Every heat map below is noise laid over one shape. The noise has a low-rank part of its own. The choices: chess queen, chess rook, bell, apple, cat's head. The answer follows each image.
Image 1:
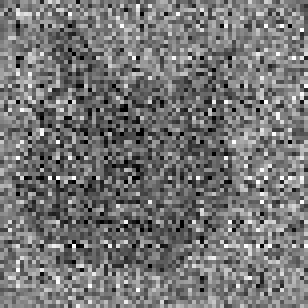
cat's head
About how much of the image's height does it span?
nearly all
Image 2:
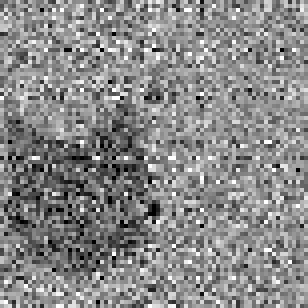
cat's head
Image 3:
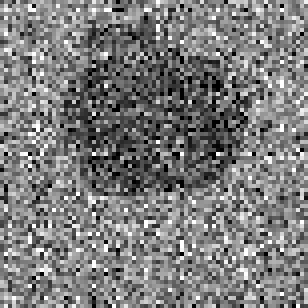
apple
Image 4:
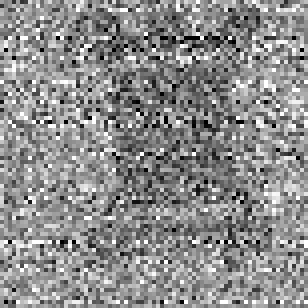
chess rook
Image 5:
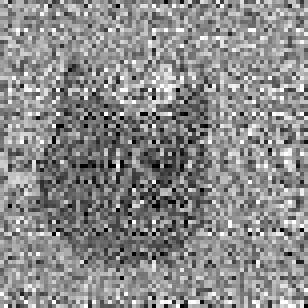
cat's head
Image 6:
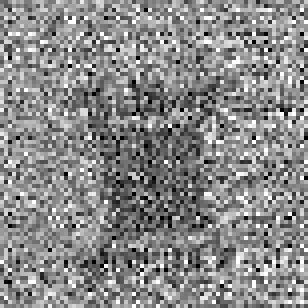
chess rook
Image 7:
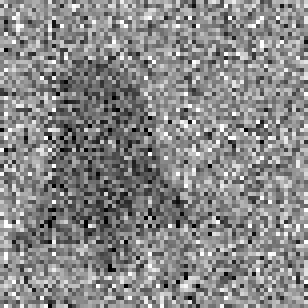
bell
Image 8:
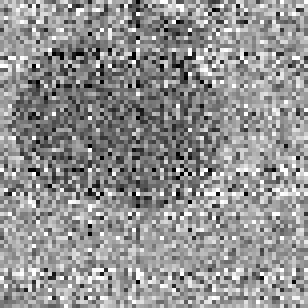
apple
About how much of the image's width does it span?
two thirds
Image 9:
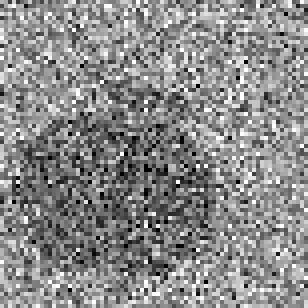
apple
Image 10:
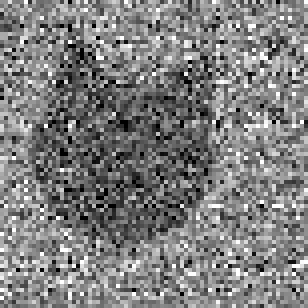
cat's head
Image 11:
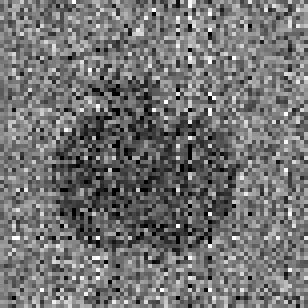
apple
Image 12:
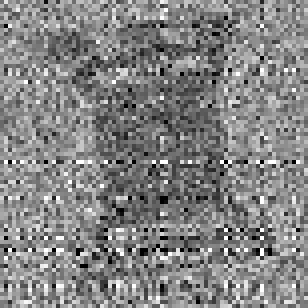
chess rook
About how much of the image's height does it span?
nearly all
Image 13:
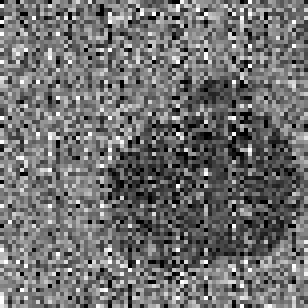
apple
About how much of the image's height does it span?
two thirds
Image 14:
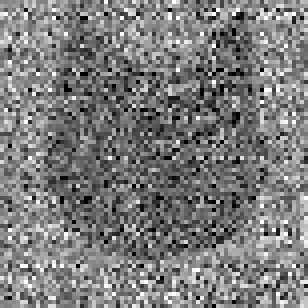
cat's head
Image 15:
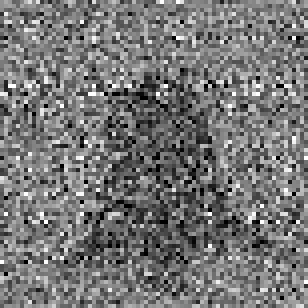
bell
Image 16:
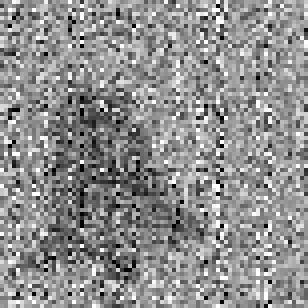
bell
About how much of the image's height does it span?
two thirds
